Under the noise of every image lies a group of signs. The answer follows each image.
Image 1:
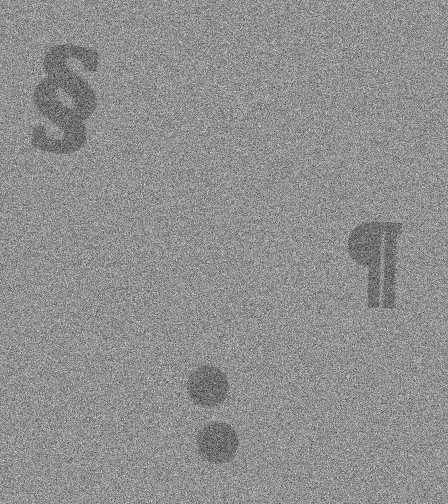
top left: dark section sign; middle right: dark pilcrow; bottom middle: dark colon
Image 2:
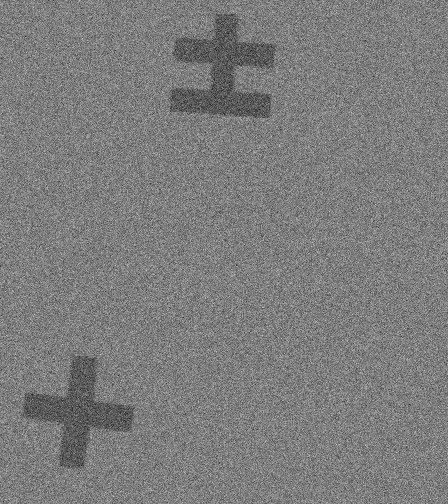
top middle: dark plus-minus sign; bottom left: dark plus sign
